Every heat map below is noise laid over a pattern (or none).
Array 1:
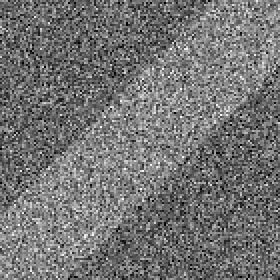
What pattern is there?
a diagonal band
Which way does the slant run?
bottom left to top right
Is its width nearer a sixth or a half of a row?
a half
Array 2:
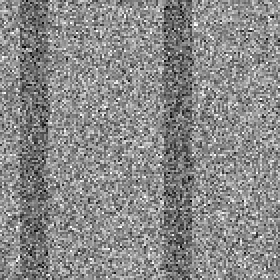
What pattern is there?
bands of columns
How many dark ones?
2
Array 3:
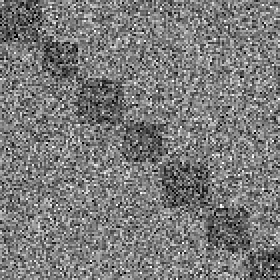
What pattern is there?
blocks along the diagonal
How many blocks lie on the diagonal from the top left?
7
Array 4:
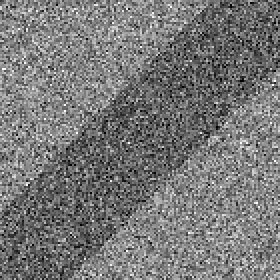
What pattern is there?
a diagonal band
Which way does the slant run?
bottom left to top right
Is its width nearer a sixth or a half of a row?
a half
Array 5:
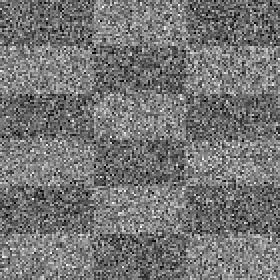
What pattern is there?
a checkerboard
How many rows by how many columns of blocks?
6 by 3
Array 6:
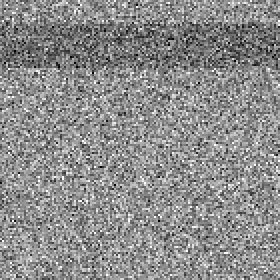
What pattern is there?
one band of rows
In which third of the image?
top
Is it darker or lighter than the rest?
darker
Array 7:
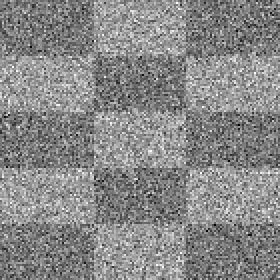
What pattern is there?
a checkerboard
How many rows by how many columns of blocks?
5 by 3
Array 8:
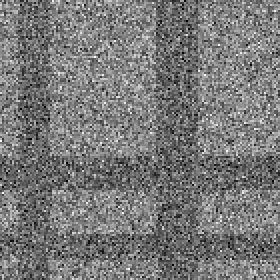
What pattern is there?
bands of rows crossing bands of columns
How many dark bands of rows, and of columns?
2 and 2
